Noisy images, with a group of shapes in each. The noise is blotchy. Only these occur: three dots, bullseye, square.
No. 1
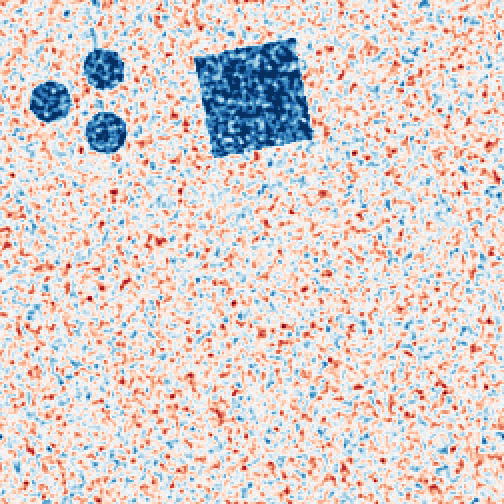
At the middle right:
nothing
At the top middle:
square
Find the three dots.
top left
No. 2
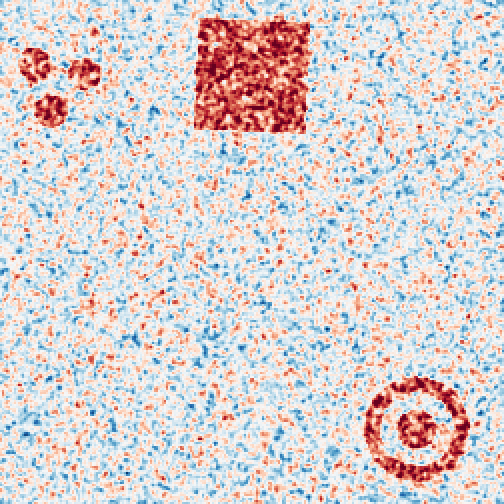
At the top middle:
square
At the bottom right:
bullseye
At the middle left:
nothing
